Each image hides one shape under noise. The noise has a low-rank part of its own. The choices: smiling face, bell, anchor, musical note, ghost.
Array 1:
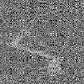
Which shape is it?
musical note
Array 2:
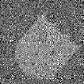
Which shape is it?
ghost
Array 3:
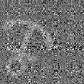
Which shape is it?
anchor
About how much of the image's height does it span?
two thirds
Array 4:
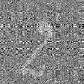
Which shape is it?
musical note
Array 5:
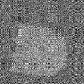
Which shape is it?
ghost
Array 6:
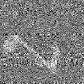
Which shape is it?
musical note
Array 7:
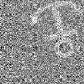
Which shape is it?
anchor
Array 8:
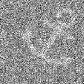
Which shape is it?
anchor
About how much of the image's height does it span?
two thirds
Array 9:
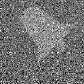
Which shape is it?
bell
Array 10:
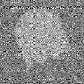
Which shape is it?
ghost
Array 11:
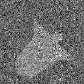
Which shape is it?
bell
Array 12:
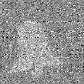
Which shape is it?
bell
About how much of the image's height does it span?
two thirds
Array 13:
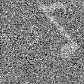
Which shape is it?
musical note
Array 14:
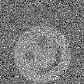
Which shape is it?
smiling face
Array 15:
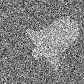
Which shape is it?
bell
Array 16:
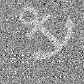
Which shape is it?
anchor
